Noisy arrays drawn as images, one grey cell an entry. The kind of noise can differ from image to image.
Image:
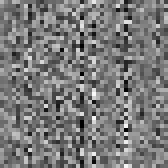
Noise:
columns of uneven size
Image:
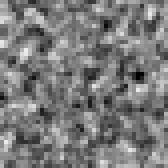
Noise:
blotchy
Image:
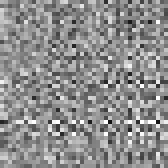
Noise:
low rank plus noise
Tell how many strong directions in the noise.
one
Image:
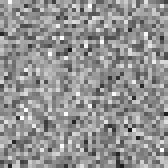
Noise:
independent entries
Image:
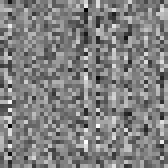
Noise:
columns of uneven size
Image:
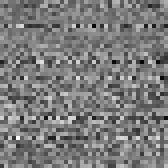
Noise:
rows of uneven size
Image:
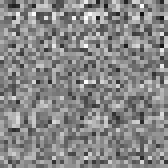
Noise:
low rank plus noise
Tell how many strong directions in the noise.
two
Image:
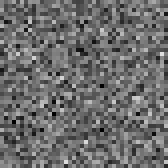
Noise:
independent entries
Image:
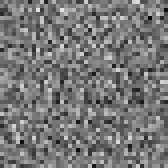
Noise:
low rank plus noise
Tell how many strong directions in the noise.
five to eight
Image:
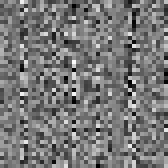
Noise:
columns of uneven size
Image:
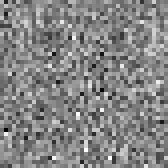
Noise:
low rank plus noise
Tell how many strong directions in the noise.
five to eight
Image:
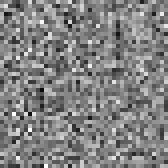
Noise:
low rank plus noise
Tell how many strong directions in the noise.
five to eight
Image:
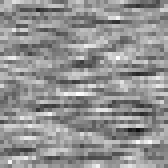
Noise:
streaked along the rows
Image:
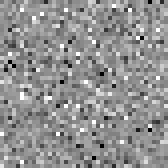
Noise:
heavy tails
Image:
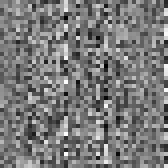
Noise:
columns of uneven size
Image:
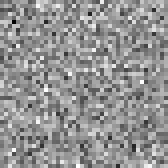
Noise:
independent entries
